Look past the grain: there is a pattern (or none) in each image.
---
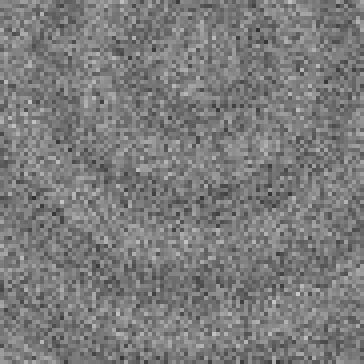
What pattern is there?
rings round one point
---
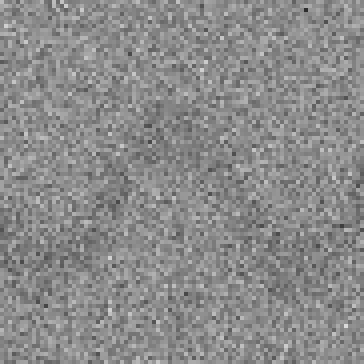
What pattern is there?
a wavy band
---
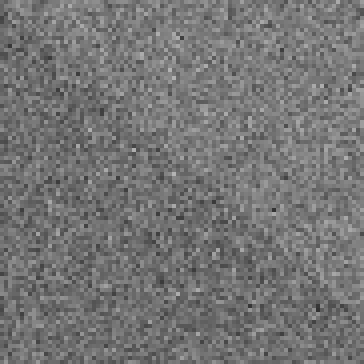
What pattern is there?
a sharp edge
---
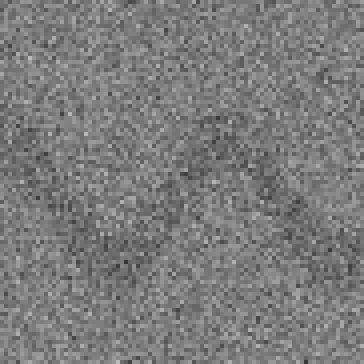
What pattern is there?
a wavy band
